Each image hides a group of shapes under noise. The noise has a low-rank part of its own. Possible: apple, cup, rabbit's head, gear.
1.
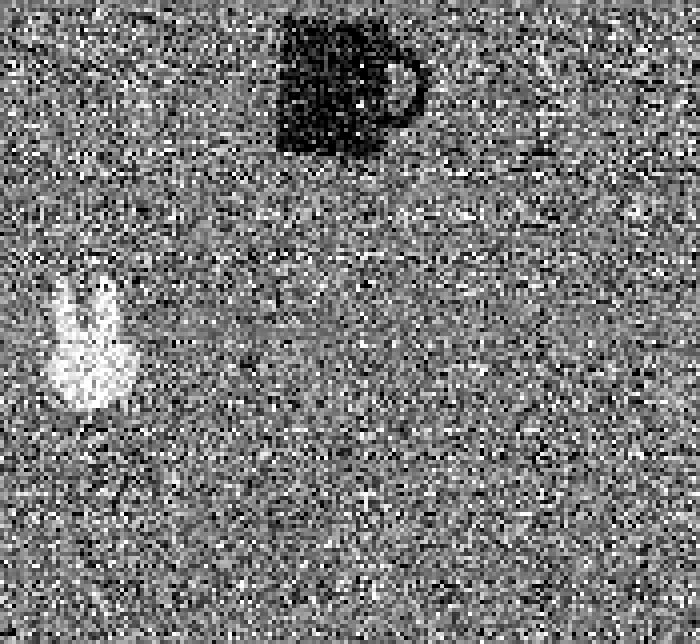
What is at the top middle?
cup
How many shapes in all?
2
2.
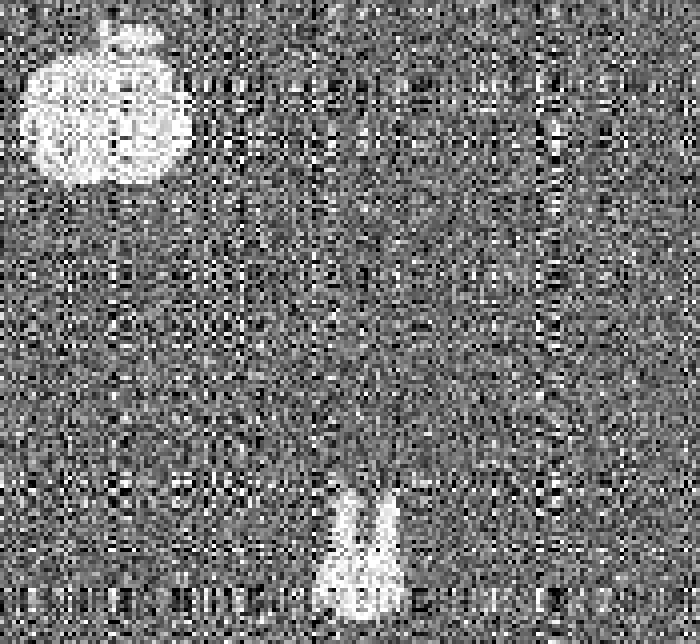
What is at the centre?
nothing
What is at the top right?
nothing
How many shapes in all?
2
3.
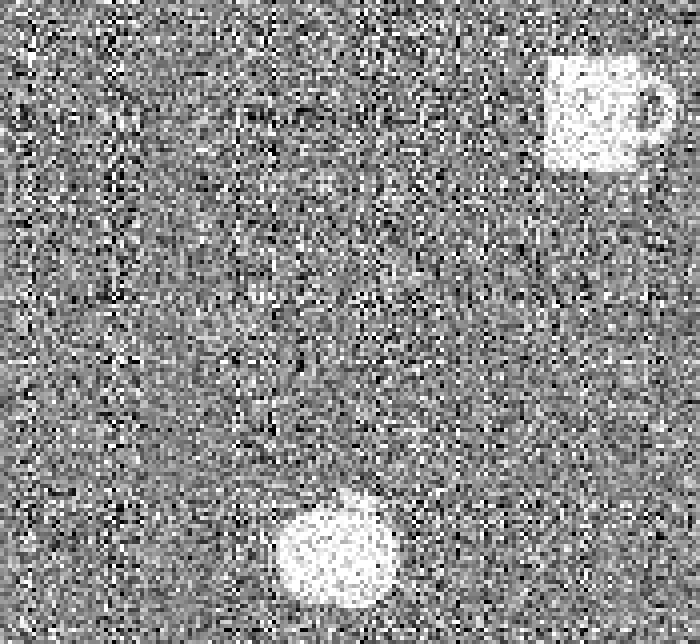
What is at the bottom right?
nothing
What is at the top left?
nothing
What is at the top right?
cup
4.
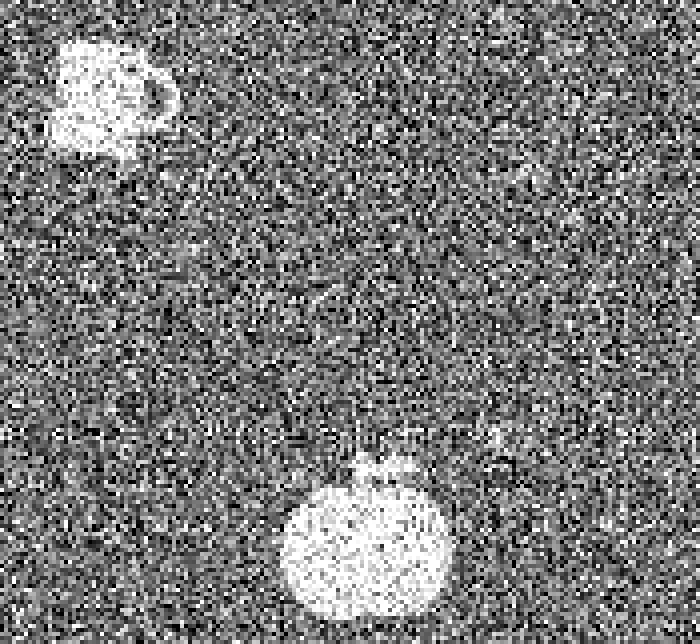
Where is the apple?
bottom middle
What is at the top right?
nothing
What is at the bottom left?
nothing
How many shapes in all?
2
